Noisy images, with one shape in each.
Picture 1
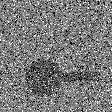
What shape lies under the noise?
lollipop
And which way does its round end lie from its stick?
left
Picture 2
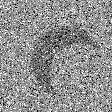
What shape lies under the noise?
crescent
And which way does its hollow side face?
down and right
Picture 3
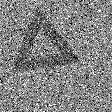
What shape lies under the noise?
triangle frame
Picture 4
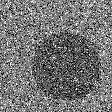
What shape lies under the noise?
disc
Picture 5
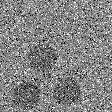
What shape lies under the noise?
three dots
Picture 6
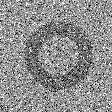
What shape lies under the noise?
ring
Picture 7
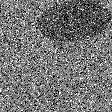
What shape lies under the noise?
ellipse
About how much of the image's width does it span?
two thirds
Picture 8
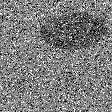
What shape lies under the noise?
ellipse
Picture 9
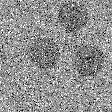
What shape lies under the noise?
three dots
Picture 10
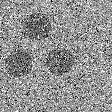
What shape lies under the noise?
three dots
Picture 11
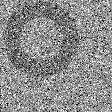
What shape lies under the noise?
ring
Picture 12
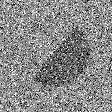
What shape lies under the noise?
half disc
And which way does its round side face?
down and right
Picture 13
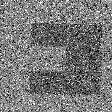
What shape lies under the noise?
square with a notch
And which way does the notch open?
left
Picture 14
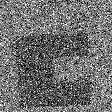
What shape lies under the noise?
square with a notch
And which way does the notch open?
right
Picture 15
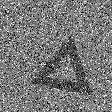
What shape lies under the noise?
triangle frame
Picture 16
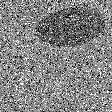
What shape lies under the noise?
ellipse
